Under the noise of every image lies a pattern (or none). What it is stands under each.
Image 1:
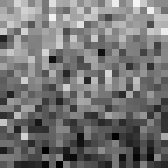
a smooth slope
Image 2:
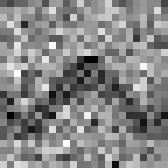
a wavy band
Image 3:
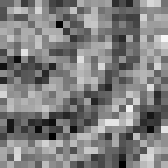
rings round one point
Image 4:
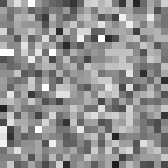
only noise
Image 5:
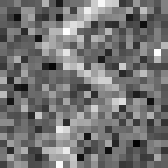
a wavy band
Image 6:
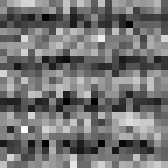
horizontal stripes
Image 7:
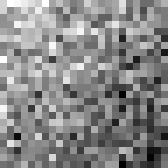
a smooth slope
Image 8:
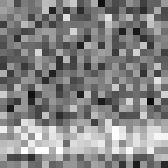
one horizontal stripe
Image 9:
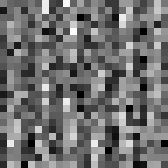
vertical stripes
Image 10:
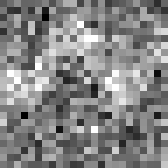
a wavy band
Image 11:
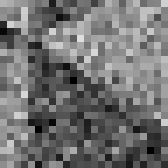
spokes from one point
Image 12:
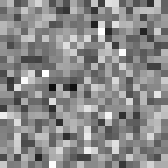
only noise
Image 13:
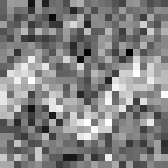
a wavy band
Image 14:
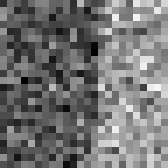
a sharp edge
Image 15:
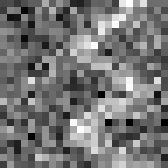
a wavy band
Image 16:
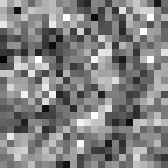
rings round one point
